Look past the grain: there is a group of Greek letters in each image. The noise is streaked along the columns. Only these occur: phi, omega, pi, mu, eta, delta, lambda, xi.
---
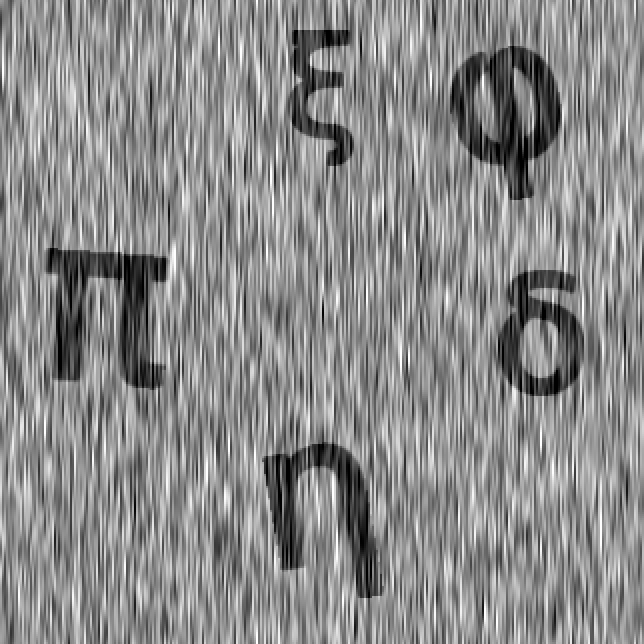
top middle: xi; top right: phi; middle left: pi; middle right: delta; bottom middle: eta
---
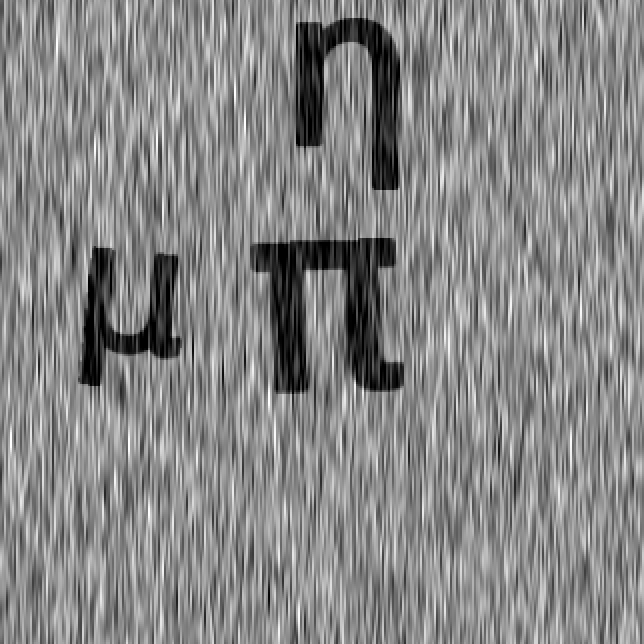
top middle: eta; middle left: mu; centre: pi
